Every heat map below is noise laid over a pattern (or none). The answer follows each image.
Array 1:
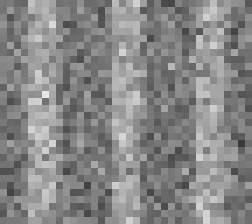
vertical stripes
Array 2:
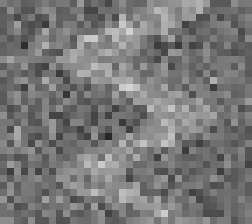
a wavy band
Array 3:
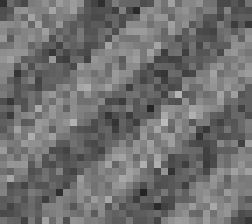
diagonal stripes
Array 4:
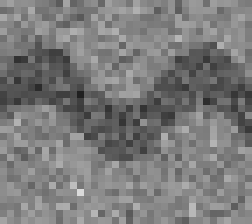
a wavy band
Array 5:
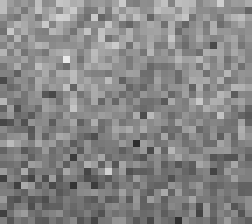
a smooth slope
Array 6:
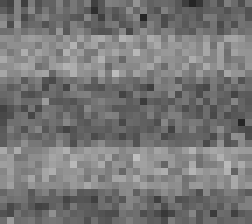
horizontal stripes
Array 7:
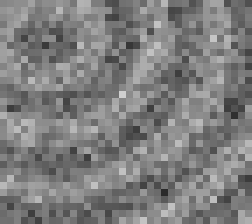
rings round one point
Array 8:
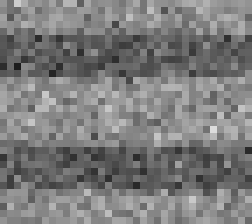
horizontal stripes
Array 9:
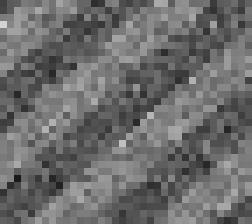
diagonal stripes
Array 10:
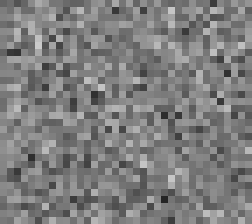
only noise
